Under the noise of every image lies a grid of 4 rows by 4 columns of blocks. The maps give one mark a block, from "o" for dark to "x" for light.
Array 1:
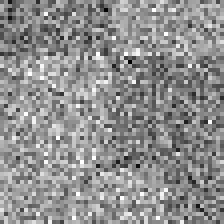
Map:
o o x x
x x o o
x x o o
x x x o
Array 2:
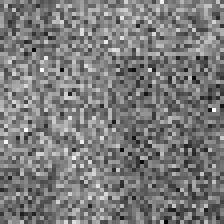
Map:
o x x x
x x o o
x x o o
o x o o
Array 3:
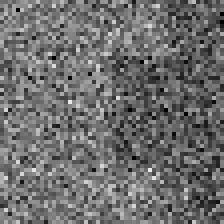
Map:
x x x o
x x o o
x x o o
x x x o
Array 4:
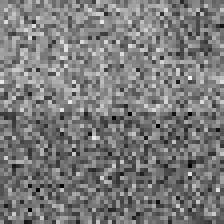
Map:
x x x o
x x x x
o o o o
o o o o
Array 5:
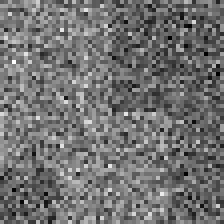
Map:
x x o o
x x o o
x x x o
o x x o
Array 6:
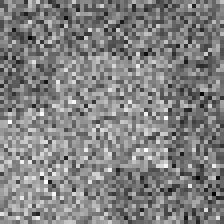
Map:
o o o o
o x x o
x x x o
x x o o
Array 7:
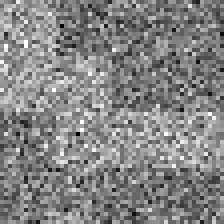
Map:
x o o o
x x o o
o x x x
o o o o
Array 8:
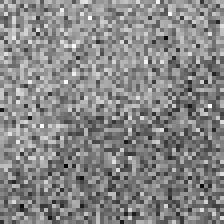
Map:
x x x x
x x x o
x o o o
o o o o
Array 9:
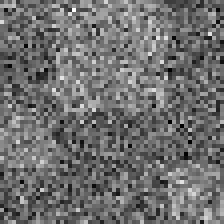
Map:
o x x o
o x x o
x o o o
o o o x
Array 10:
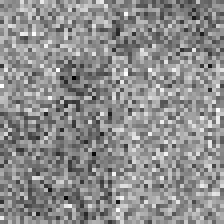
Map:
x x o o
x o x x
o o x x
o o x x
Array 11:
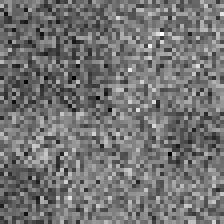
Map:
o o x x
o o x x
x x x o
o x x x
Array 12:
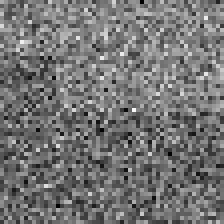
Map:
x x x x
o x x x
o o o o
o o o o
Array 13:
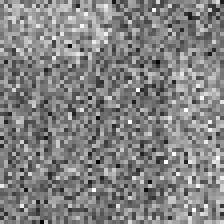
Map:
x x o o
o o o x
o o o x
o o o x
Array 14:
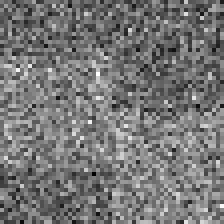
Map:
o o o o
x x o o
x x x x
o o x x
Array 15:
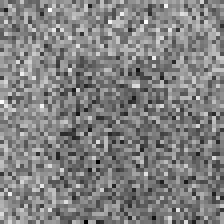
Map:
x x x x
x o o x
x o o o
x o o o
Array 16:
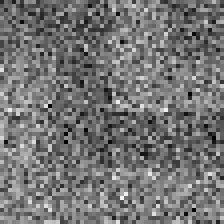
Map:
o o x o
x o x x
x o o o
x x x x
